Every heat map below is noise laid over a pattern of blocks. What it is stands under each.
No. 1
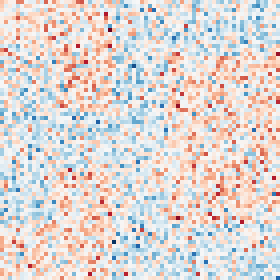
top and bottom mirror each other
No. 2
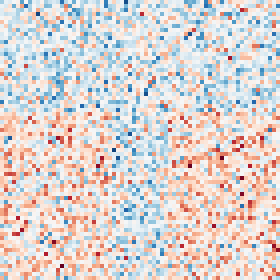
left and right mirror each other
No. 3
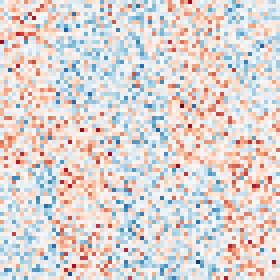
the same after a half turn
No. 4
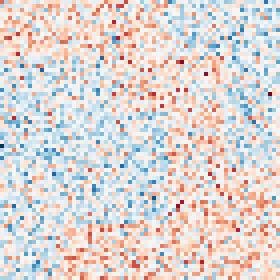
no symmetry
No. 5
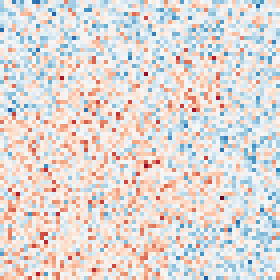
mirrored about the diagonal from the bottom left
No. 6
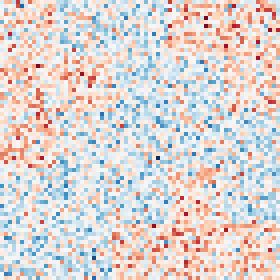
mirrored about the diagonal from the bottom left
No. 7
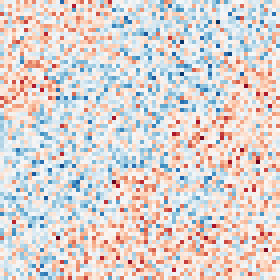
mirrored about the diagonal from the top left
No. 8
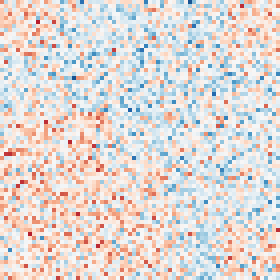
mirrored about the diagonal from the bottom left
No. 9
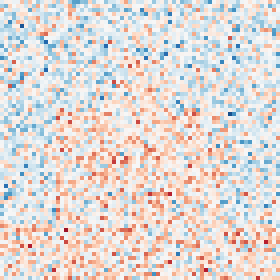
left and right mirror each other
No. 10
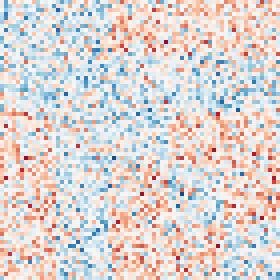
mirrored about the diagonal from the top left
